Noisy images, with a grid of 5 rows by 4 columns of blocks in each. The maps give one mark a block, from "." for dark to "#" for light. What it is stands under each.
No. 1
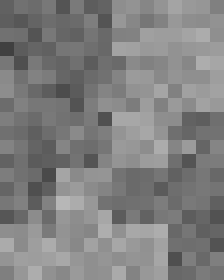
. . # #
. . # #
. . # .
. # . .
# # # .
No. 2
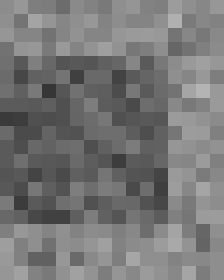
# # # #
. . . #
. . . #
. . . #
# # # #
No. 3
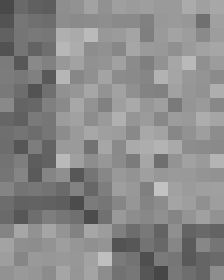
. # # #
. # # #
. # # #
. . # #
# # . .
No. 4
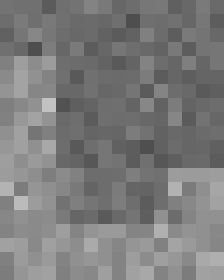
. . . .
# . . .
# . . .
# . . #
# # # #
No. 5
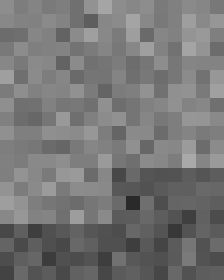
# # # #
# # # #
# # # #
# # . .
. . . .
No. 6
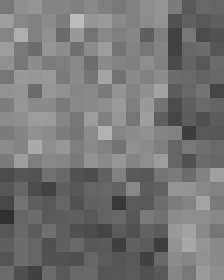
# # # .
# # # .
# # # .
. . . #
. . . #
